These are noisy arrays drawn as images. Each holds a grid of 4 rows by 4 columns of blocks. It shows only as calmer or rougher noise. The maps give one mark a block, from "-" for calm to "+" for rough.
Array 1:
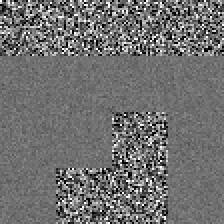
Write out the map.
+ + + +
- - - -
- - + -
- + + -
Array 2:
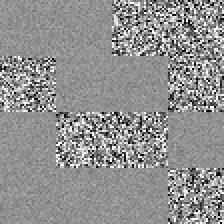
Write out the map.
- - + +
+ - - +
- + + -
- - - +
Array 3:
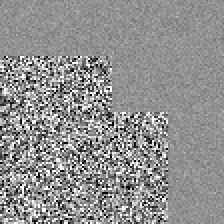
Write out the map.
- - - -
+ + - -
+ + + -
+ + + -
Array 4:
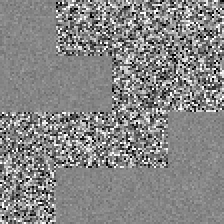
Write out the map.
- + + +
- - + +
+ + + -
+ - - -
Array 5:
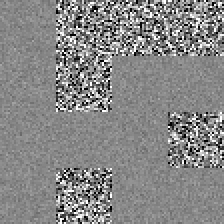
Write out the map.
- + + +
- + - -
- - - +
- + - -
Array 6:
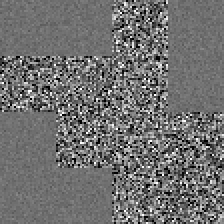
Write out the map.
- - + -
+ + + -
- + + +
- - + +
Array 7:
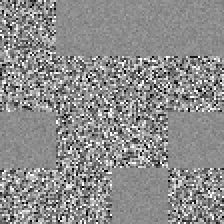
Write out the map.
+ - - -
+ + + +
- + + -
+ + - +
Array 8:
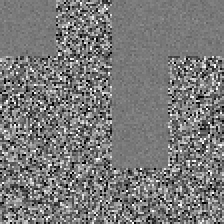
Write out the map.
- + - -
+ + - +
+ + - +
+ + + +
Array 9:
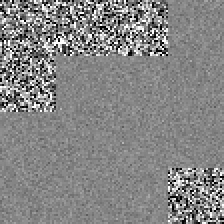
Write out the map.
+ + + -
+ - - -
- - - -
- - - +
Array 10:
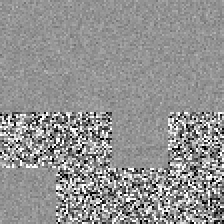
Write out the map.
- - - -
- - - -
+ + - +
- + + +
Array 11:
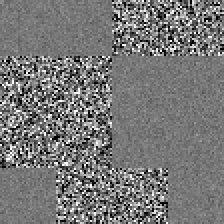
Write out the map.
- - + +
+ + - -
+ + - -
- + + -
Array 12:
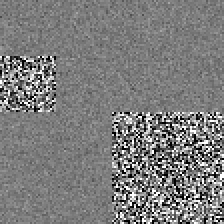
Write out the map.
- - - -
+ - - -
- - + +
- - + +
